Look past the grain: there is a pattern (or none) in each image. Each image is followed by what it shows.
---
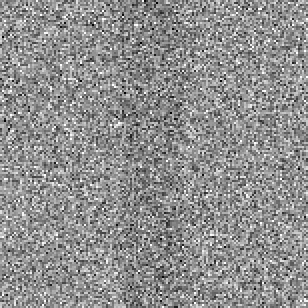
one band of columns
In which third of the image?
middle
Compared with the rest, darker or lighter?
darker
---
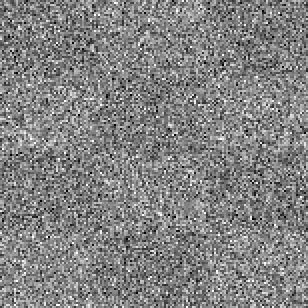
a checkerboard
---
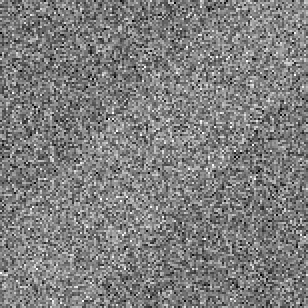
a diagonal band
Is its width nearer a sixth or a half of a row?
a half
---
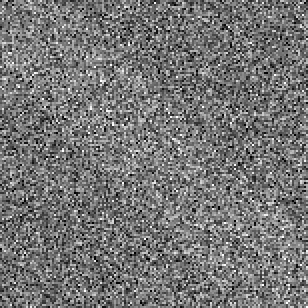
a diagonal band
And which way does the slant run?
top left to bottom right
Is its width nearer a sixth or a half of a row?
a half
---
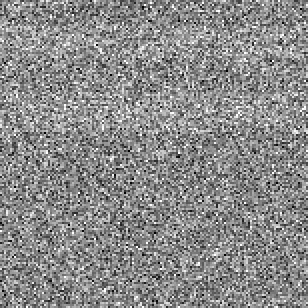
bands of rows
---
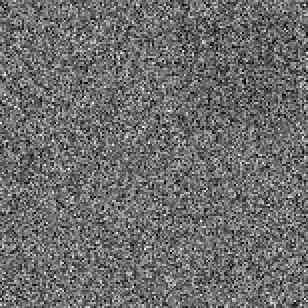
one block
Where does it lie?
top right
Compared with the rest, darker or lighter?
darker
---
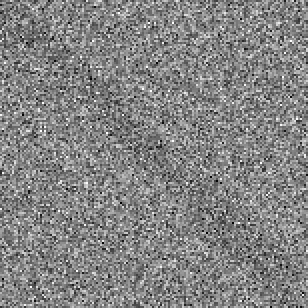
a diagonal band
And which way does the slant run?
top left to bottom right
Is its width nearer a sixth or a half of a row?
a sixth
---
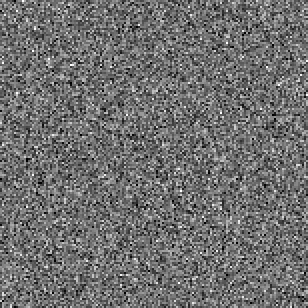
only noise
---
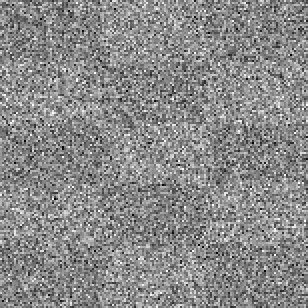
a checkerboard
